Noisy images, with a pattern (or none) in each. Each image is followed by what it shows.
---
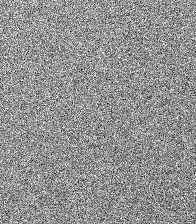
a smooth slope
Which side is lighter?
top left
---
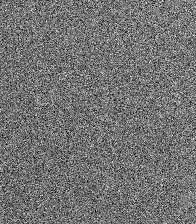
a smooth slope
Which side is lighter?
top right
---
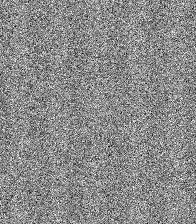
vertical stripes
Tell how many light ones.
5
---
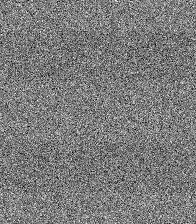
horizontal stripes
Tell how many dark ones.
2
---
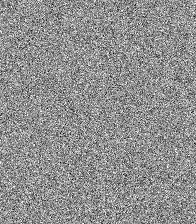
only noise
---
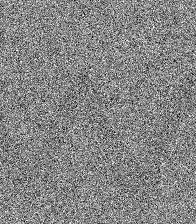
a wavy band
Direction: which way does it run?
left to right
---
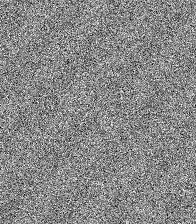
diagonal stripes
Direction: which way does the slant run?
bottom left to top right
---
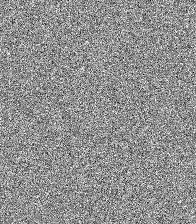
only noise
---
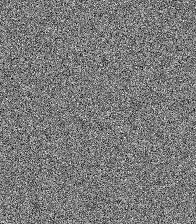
only noise
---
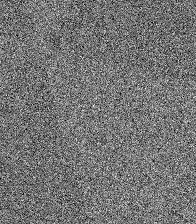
spokes from one point
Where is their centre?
top left
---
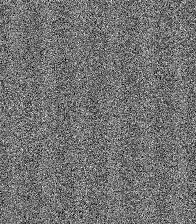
vertical stripes
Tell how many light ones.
6
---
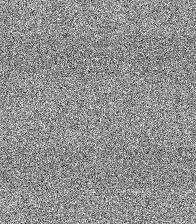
horizontal stripes
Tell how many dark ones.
2
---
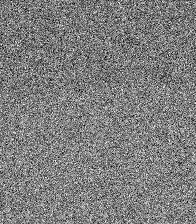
a sharp edge
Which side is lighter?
bottom
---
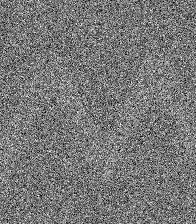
a wavy band
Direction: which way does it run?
left to right
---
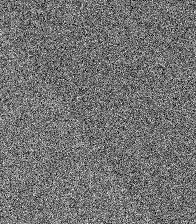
a sharp edge
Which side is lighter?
bottom left
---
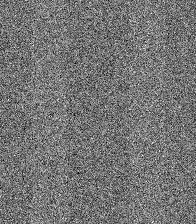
vertical stripes
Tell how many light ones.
2
